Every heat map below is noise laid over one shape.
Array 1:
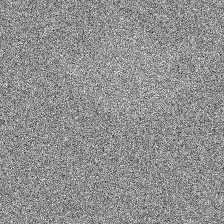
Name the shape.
teapot
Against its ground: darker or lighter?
lighter
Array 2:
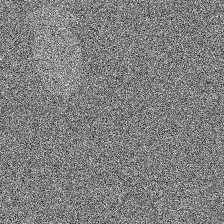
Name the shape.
footprint
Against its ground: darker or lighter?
lighter
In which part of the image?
top left
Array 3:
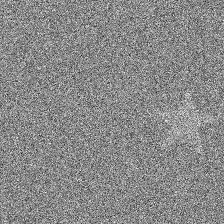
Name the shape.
star
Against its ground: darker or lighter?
lighter
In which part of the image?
middle right
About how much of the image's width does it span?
a third
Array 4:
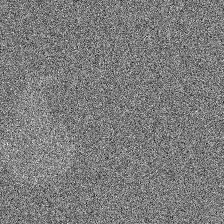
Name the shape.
pear
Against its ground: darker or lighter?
lighter
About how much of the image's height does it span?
half
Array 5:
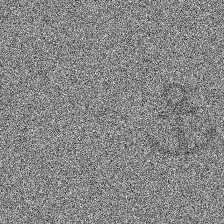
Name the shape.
anchor
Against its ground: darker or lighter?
darker
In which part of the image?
middle right
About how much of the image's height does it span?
a third
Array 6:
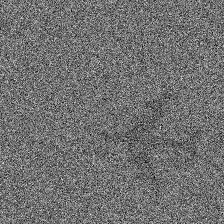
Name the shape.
airplane
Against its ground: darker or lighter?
darker
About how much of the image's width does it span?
half
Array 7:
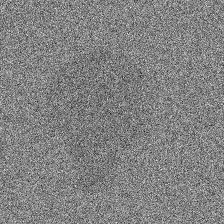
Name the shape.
light bulb
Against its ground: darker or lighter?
darker
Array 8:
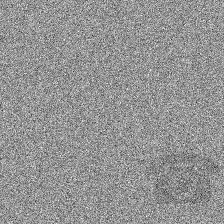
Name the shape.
telephone
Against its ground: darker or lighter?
darker
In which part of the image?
bottom right
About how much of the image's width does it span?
a third
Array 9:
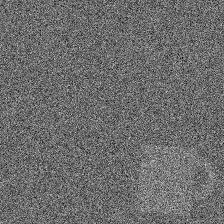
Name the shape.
cup
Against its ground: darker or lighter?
lighter
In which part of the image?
bottom right
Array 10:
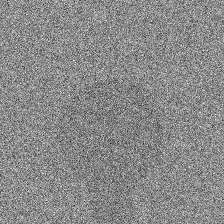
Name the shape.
light bulb
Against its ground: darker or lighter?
darker
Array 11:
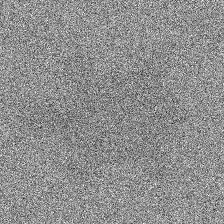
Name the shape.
turtle
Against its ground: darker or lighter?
darker
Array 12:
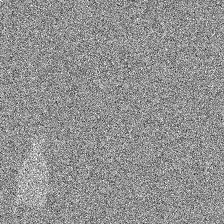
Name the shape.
bottle
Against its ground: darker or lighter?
lighter
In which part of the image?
bottom left
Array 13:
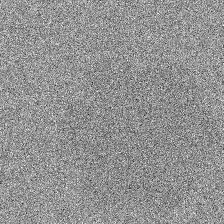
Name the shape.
flower
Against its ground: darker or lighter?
darker
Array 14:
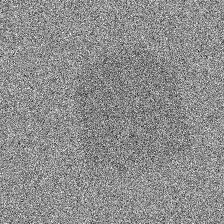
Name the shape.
ghost
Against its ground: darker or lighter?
darker
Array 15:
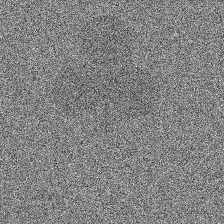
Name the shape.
club
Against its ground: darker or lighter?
darker
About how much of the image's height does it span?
half
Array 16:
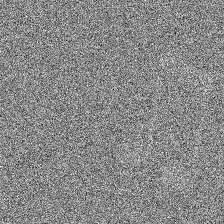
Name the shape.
pair of musical notes
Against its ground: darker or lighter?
lighter
